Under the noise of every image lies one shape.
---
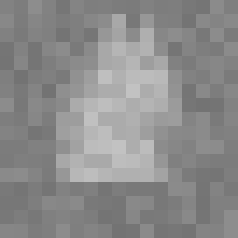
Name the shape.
chess knight
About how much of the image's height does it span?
two thirds
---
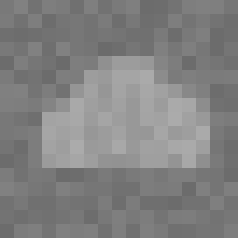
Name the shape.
cloud
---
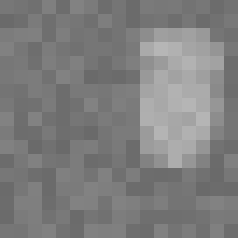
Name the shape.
footprint
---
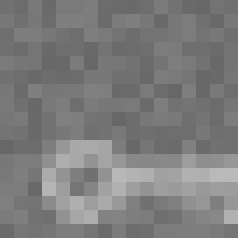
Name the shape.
key
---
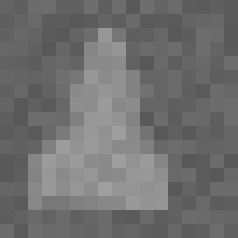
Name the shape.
chess pawn
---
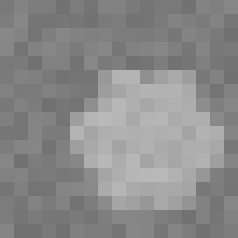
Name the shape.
flower
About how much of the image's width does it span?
two thirds
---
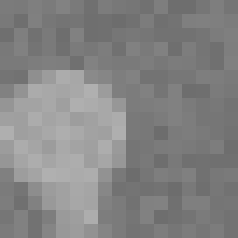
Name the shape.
light bulb
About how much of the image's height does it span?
two thirds
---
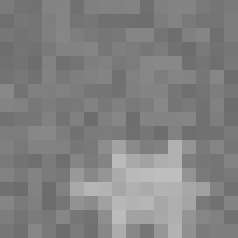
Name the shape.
turtle
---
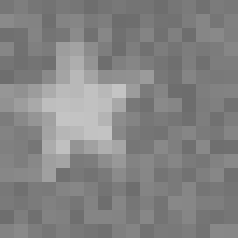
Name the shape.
star
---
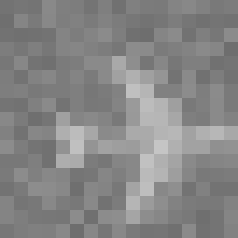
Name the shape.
airplane
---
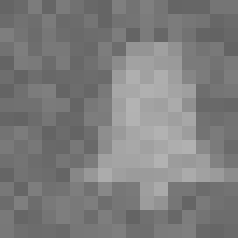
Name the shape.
bell
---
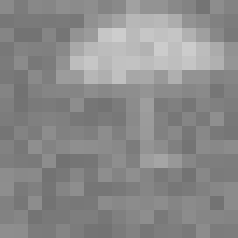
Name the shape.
umbrella
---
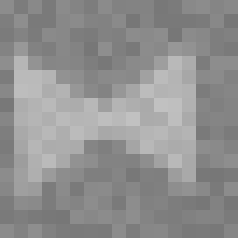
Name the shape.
bow tie
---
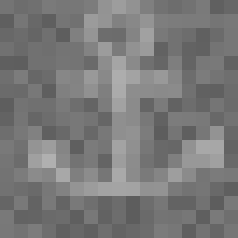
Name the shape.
anchor
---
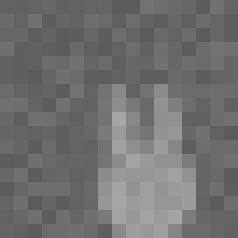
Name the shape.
rabbit's head
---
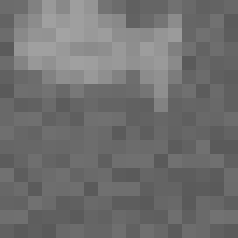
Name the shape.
fish
